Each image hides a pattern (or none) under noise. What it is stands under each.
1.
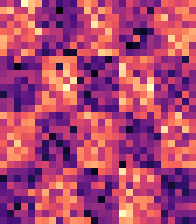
a checkerboard
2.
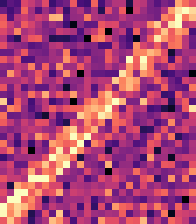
a diagonal band
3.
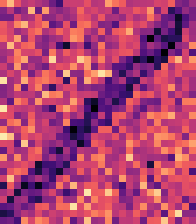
a diagonal band
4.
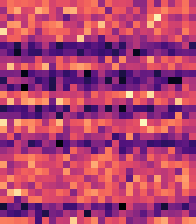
bands of rows
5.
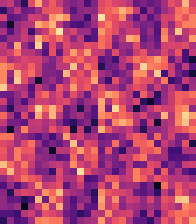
a checkerboard
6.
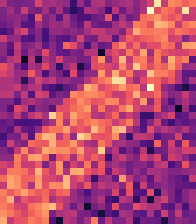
a diagonal band
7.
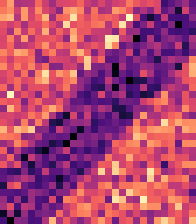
a diagonal band
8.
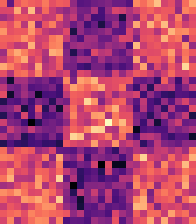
a checkerboard
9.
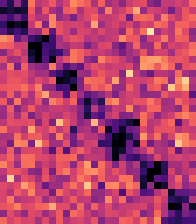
blocks along the diagonal
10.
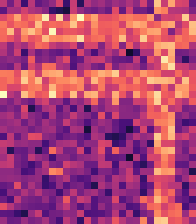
bands of rows crossing bands of columns
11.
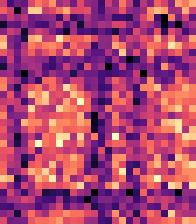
bands of rows crossing bands of columns
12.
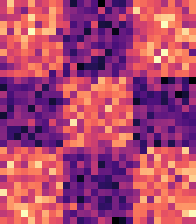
a checkerboard
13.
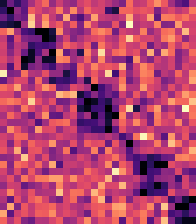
blocks along the diagonal
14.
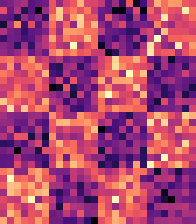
a checkerboard
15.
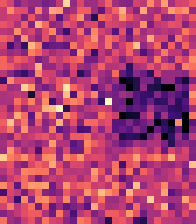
one block
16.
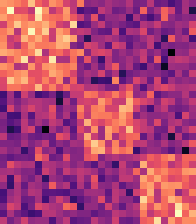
blocks along the diagonal
